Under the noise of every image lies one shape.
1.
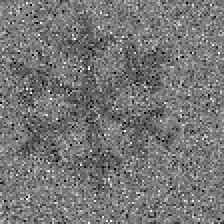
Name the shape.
snowflake
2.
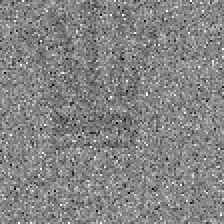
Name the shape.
chess queen
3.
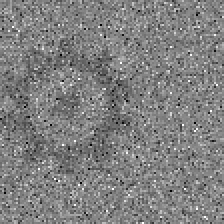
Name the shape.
gear
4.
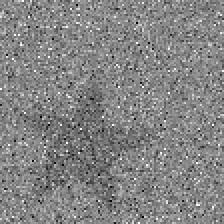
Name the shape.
star
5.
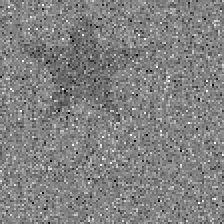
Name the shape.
star
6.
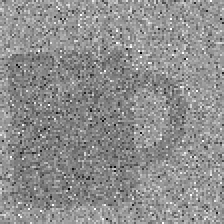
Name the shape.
cup
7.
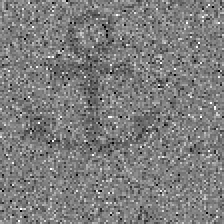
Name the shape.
anchor
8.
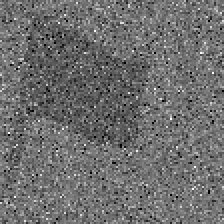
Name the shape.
flag
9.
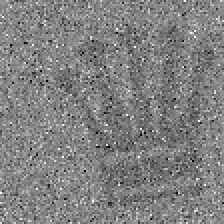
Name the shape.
chess queen
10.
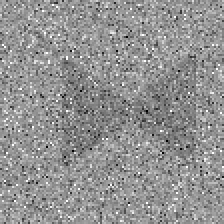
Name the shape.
bow tie
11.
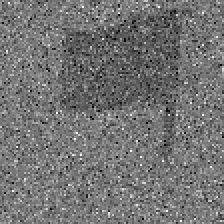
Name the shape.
flag
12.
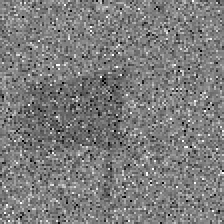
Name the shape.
flag
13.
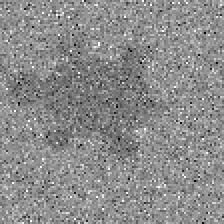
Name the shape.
turtle
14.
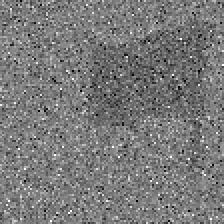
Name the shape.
flag
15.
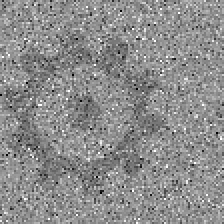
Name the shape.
gear
